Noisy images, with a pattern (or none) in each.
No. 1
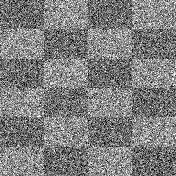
a checkerboard
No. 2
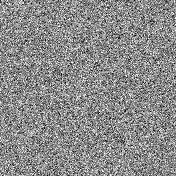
only noise
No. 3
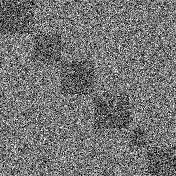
blocks along the diagonal
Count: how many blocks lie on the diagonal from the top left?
6
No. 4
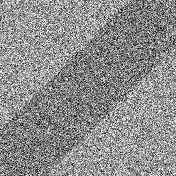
a diagonal band
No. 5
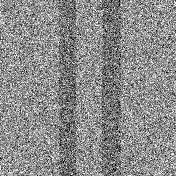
bands of columns
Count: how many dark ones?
2
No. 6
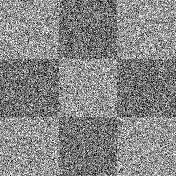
a checkerboard
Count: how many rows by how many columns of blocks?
3 by 3
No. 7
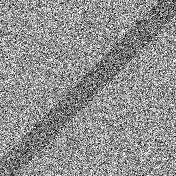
a diagonal band
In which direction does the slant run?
bottom left to top right
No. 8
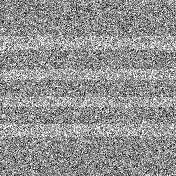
bands of rows
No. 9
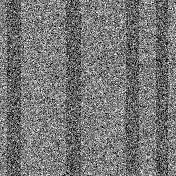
bands of columns
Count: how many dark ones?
4
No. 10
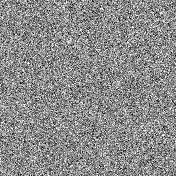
only noise
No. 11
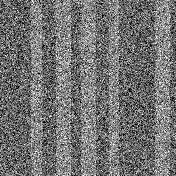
bands of columns
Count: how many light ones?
5
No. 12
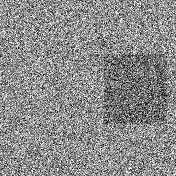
one block
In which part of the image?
middle right
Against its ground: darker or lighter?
darker
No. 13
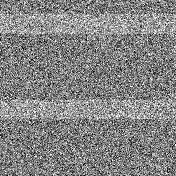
bands of rows
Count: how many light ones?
2
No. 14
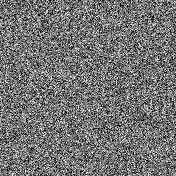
only noise
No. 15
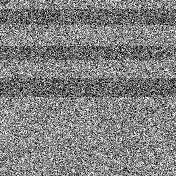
bands of rows
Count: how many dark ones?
3
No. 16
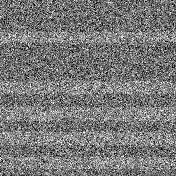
bands of rows
